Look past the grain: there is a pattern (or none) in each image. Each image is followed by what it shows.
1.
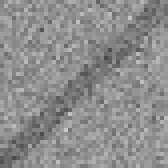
a diagonal band
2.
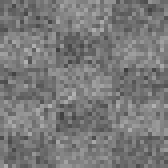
a checkerboard
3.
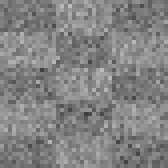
a checkerboard
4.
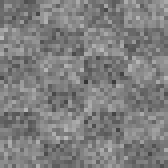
a checkerboard
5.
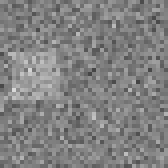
one block
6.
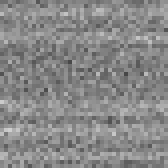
bands of rows
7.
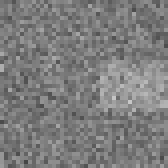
one block
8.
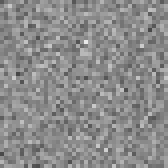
only noise
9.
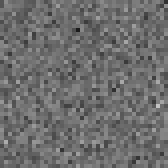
only noise
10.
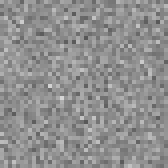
only noise
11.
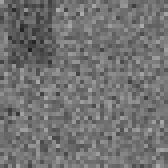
one block
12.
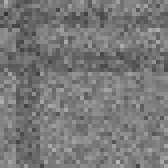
bands of rows crossing bands of columns
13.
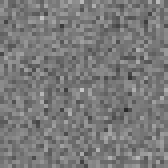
only noise
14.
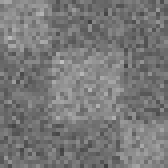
blocks along the diagonal
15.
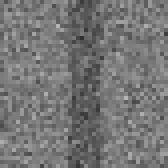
one band of columns
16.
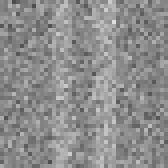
bands of columns
